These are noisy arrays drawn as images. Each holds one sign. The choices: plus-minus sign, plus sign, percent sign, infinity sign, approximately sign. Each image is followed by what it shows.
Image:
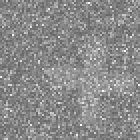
plus sign
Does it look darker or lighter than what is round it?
lighter
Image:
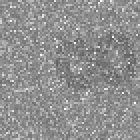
infinity sign
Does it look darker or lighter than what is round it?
darker
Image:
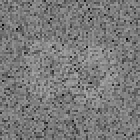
infinity sign
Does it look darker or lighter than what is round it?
lighter
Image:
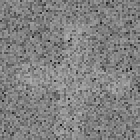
plus sign
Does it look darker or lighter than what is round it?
lighter
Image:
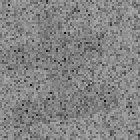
plus-minus sign
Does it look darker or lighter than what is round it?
darker
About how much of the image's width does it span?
nearly all
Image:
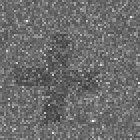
plus sign
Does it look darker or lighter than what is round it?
darker
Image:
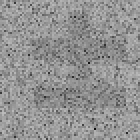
plus-minus sign
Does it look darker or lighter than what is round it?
darker
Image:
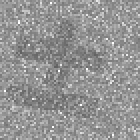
plus-minus sign
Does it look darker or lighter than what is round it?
darker
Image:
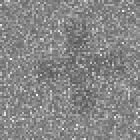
plus sign
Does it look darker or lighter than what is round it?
darker
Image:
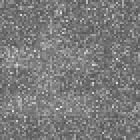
plus-minus sign
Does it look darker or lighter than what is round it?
lighter
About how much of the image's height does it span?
two thirds
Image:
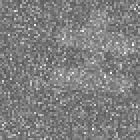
plus-minus sign
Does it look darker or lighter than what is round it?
lighter
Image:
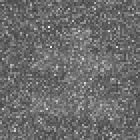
plus-minus sign
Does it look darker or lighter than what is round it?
lighter
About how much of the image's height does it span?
two thirds
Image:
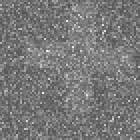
plus sign
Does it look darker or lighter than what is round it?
lighter
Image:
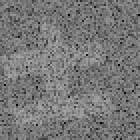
plus-minus sign
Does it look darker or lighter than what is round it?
lighter
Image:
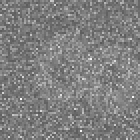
infinity sign
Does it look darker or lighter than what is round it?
lighter
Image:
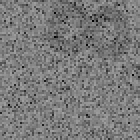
infinity sign
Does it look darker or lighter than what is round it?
darker
